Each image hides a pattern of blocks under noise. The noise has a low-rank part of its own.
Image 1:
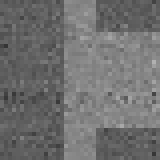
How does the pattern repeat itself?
top and bottom mirror each other
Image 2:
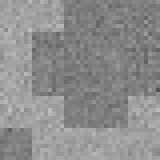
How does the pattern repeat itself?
mirrored about the diagonal from the bottom left
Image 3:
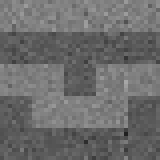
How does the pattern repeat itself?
left and right mirror each other
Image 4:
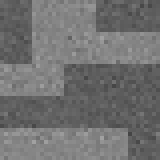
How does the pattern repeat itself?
no symmetry
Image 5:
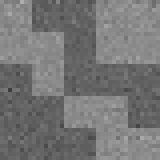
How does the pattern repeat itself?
mirrored about the diagonal from the bottom left
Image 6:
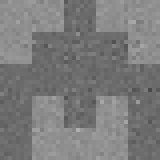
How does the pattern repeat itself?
left and right mirror each other
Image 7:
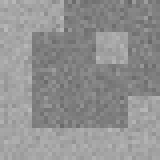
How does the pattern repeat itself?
mirrored about the diagonal from the bottom left
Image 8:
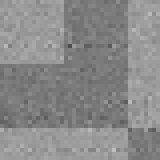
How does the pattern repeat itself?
mirrored about the diagonal from the top left
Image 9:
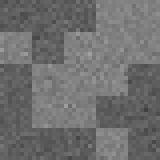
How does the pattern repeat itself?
mirrored about the diagonal from the bottom left
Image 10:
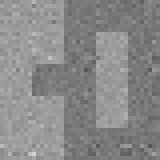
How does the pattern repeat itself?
top and bottom mirror each other
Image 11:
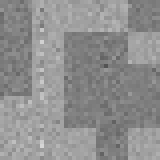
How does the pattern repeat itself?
no symmetry
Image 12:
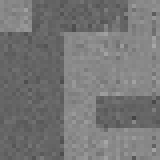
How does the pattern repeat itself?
no symmetry
